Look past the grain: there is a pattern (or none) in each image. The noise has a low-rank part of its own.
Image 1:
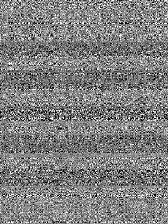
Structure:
bands of rows
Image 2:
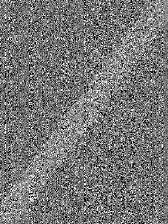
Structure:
a diagonal band
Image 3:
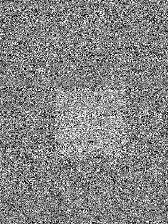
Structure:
one block
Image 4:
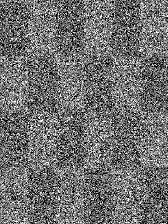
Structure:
a checkerboard
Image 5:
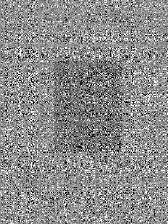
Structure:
one block
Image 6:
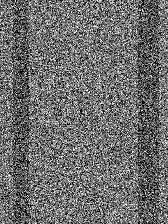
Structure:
bands of columns
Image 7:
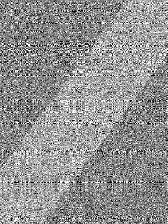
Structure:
a diagonal band
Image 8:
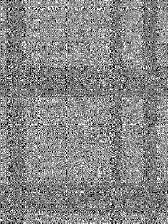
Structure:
bands of rows crossing bands of columns
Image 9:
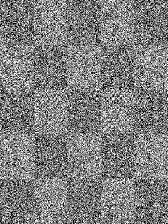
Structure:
a checkerboard
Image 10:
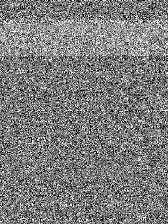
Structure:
one band of rows
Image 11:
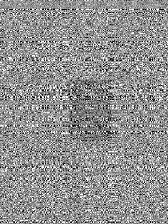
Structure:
one block
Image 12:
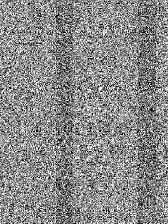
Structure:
bands of columns
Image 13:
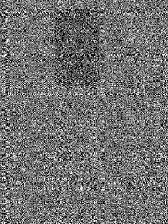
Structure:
one block
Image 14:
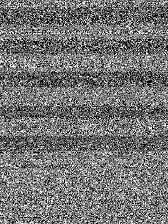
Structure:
bands of rows
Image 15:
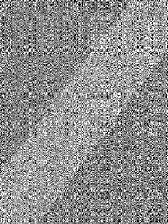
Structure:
a diagonal band
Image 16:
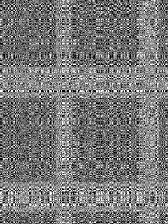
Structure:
bands of rows crossing bands of columns
